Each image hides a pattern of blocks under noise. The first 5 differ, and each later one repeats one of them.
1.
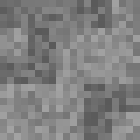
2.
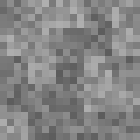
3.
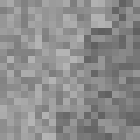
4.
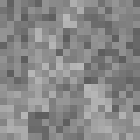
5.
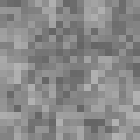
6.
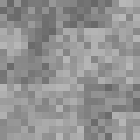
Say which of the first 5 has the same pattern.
1
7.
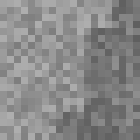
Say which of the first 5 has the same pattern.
3
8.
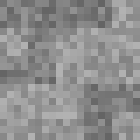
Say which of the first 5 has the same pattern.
1
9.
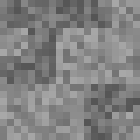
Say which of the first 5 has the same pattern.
1
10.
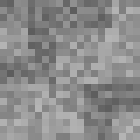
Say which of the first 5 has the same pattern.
1
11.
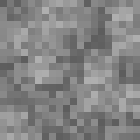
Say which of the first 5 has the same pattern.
2
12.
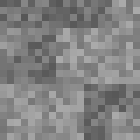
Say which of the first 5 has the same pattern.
1
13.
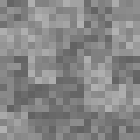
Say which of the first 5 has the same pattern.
2
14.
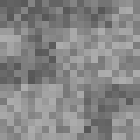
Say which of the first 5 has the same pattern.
1
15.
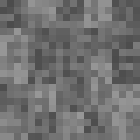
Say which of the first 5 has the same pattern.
5
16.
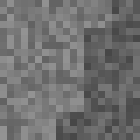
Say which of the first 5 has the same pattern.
3
